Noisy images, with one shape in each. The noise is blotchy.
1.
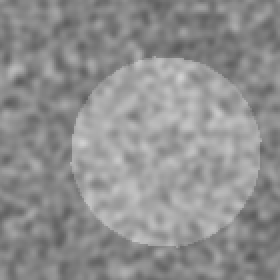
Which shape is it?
disc
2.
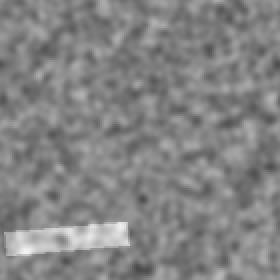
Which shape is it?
bar
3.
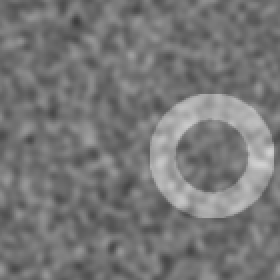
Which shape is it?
ring
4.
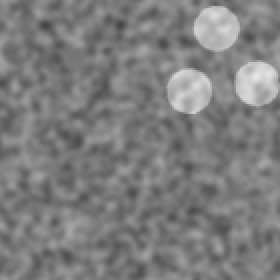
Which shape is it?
three dots
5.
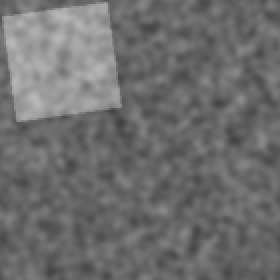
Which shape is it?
square
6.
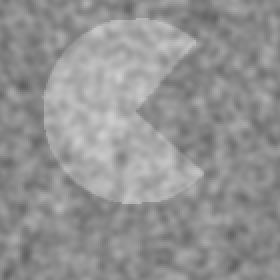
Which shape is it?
disc with a wedge cut out
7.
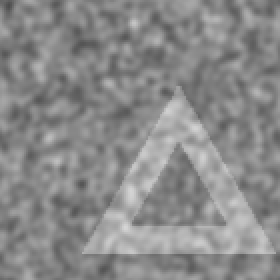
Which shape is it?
triangle frame
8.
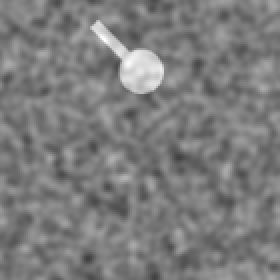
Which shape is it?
lollipop
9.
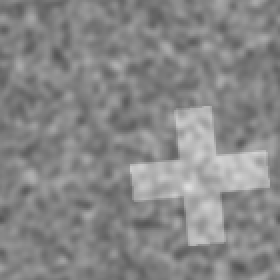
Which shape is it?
cross
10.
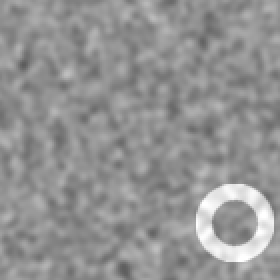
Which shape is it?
ring
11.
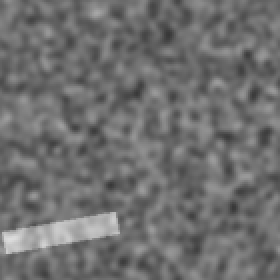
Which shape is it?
bar
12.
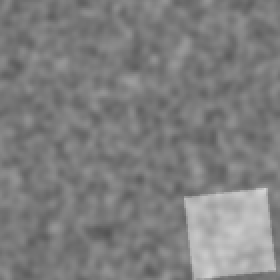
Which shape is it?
square
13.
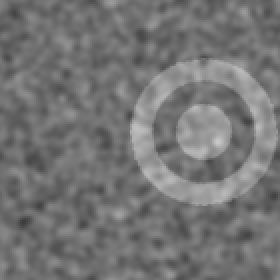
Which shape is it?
bullseye
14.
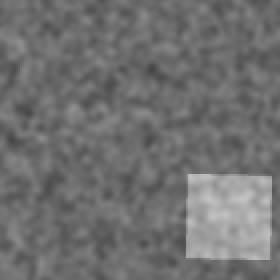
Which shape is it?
square
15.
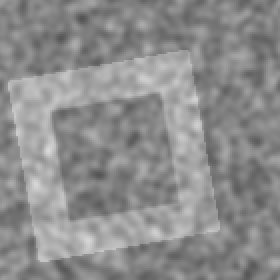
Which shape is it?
square frame
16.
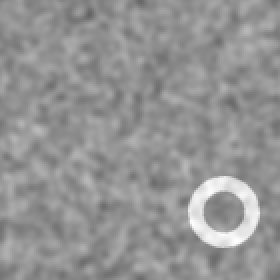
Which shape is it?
ring
